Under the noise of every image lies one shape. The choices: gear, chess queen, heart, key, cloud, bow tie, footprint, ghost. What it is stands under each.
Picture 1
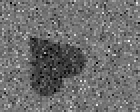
heart
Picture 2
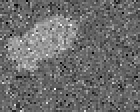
footprint
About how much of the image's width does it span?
half
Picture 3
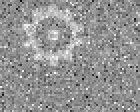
gear
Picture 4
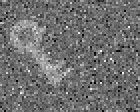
key
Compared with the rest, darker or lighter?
lighter
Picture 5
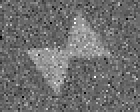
bow tie
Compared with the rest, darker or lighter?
lighter
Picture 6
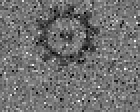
gear
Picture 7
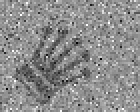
chess queen
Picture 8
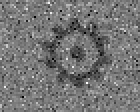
gear
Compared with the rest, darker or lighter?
darker
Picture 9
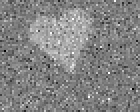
heart
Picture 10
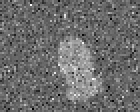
footprint
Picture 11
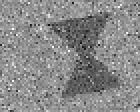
bow tie
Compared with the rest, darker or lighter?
darker
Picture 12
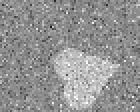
heart
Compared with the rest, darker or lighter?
lighter
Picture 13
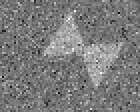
bow tie
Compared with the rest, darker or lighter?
lighter
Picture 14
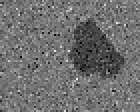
cloud
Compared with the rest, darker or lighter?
darker
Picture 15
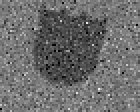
ghost
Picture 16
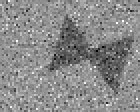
bow tie
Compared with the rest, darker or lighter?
darker
